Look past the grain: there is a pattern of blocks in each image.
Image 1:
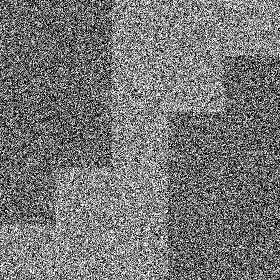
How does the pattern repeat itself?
the same after a half turn
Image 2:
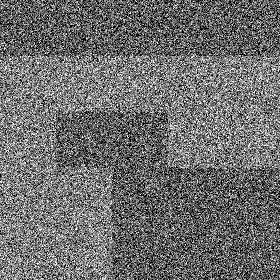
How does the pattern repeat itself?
no symmetry
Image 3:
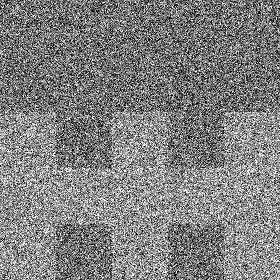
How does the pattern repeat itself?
left and right mirror each other
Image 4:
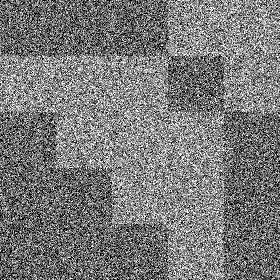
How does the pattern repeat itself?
mirrored about the diagonal from the bottom left
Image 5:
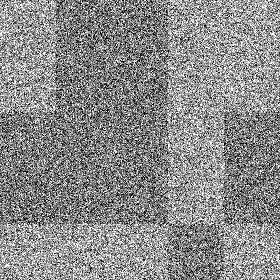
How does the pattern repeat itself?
no symmetry
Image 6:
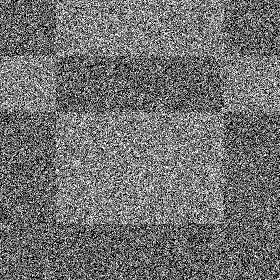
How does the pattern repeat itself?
left and right mirror each other
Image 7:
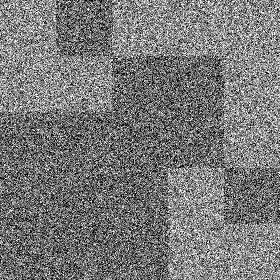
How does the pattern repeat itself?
mirrored about the diagonal from the bottom left
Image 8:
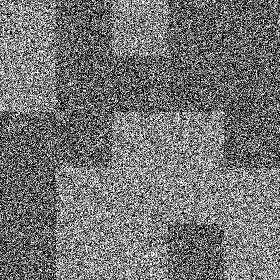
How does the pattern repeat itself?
no symmetry
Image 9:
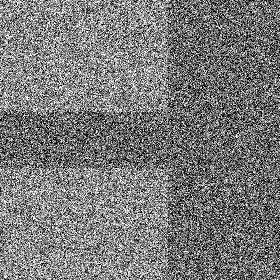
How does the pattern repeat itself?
top and bottom mirror each other
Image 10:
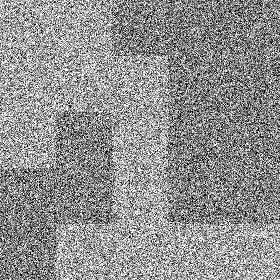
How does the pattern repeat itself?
no symmetry
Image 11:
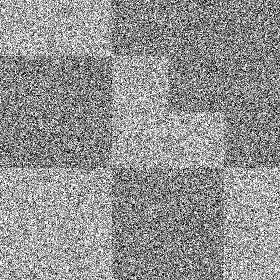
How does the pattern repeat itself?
mirrored about the diagonal from the bottom left
